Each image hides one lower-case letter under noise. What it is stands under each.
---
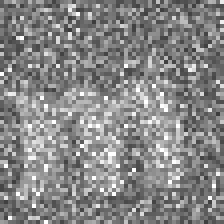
light m
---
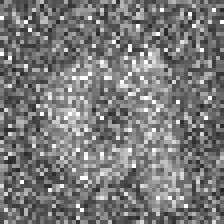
light q
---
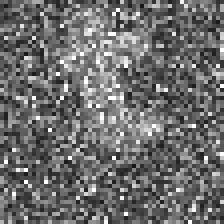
light t
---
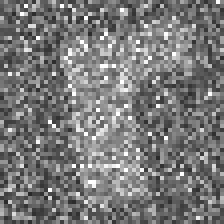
light r
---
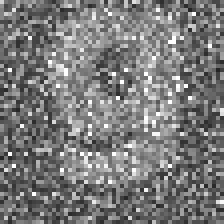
light g
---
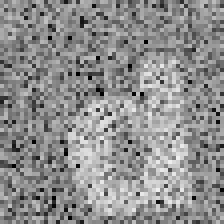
light d
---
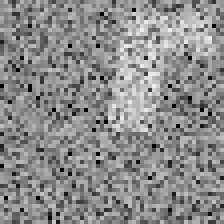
light r
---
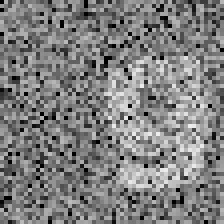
light g
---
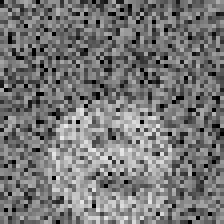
light e
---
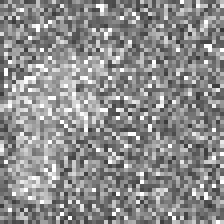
light f
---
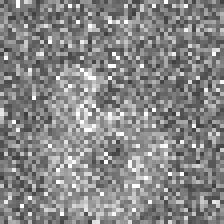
light b
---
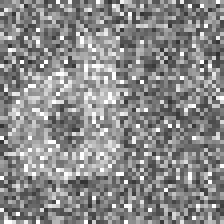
light d
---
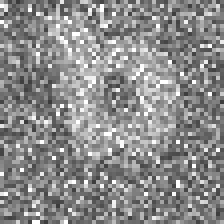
light b
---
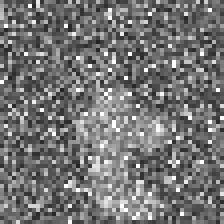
light t
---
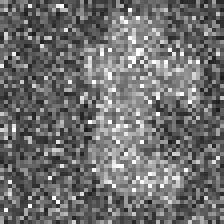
light t
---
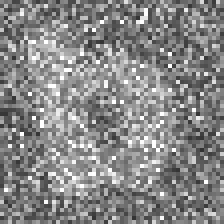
light b
